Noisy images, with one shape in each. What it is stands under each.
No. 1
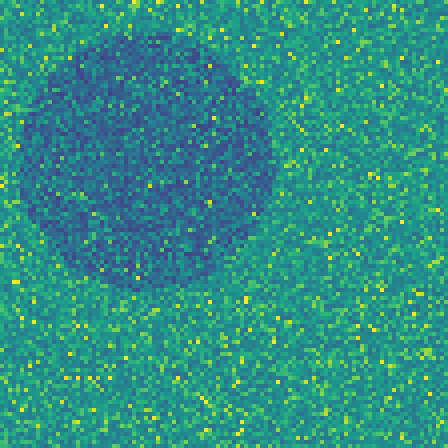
disc
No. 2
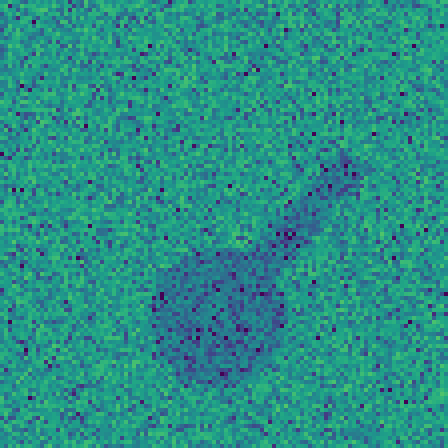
lollipop
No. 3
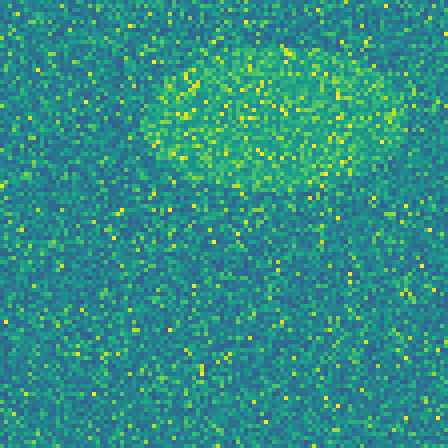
ellipse
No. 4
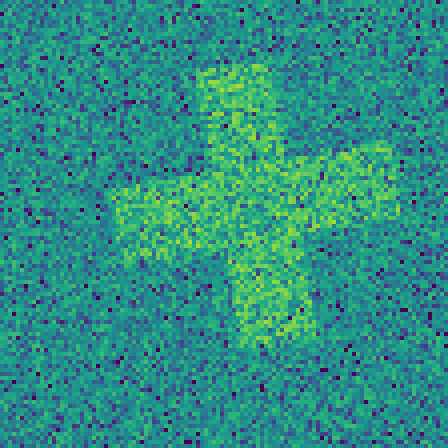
cross
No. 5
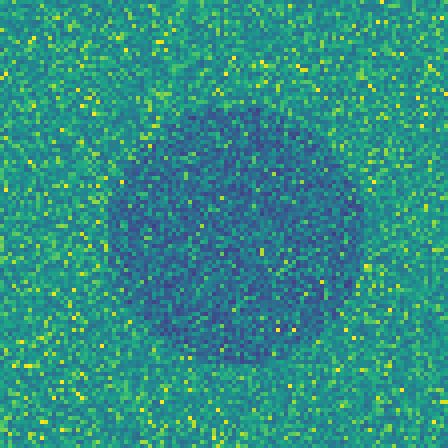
disc
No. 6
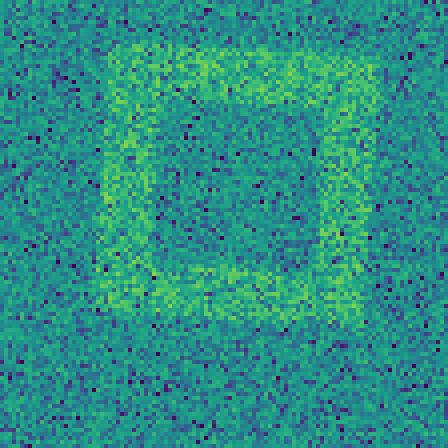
square frame
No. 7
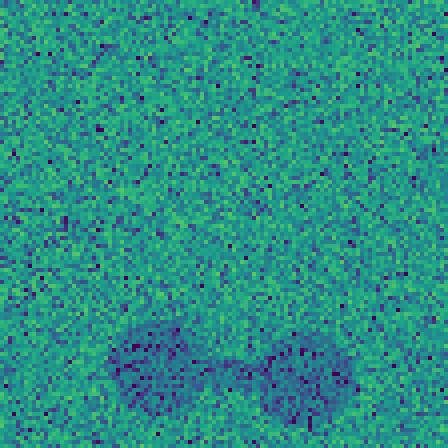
dumbbell
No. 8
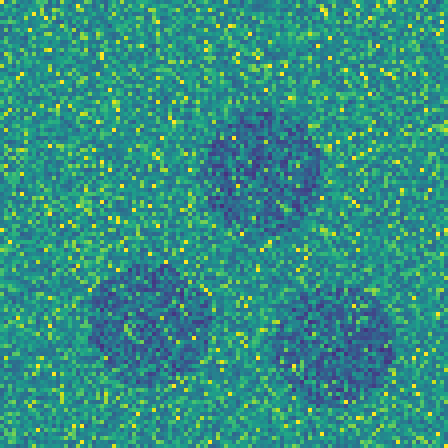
three dots
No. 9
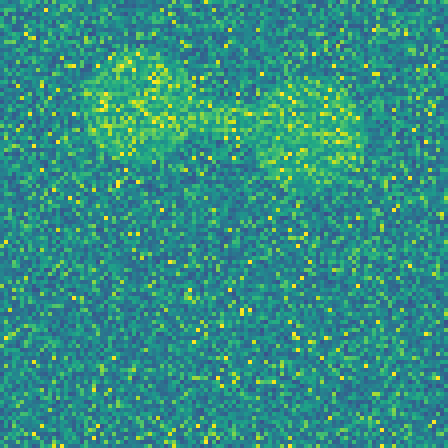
dumbbell
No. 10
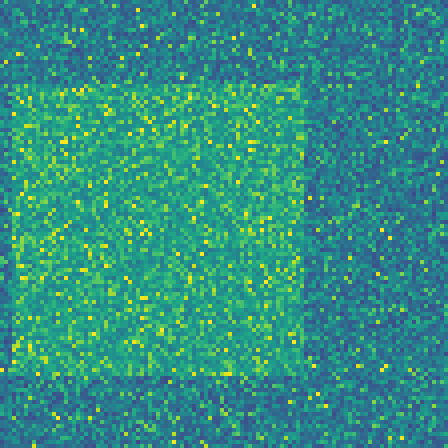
square
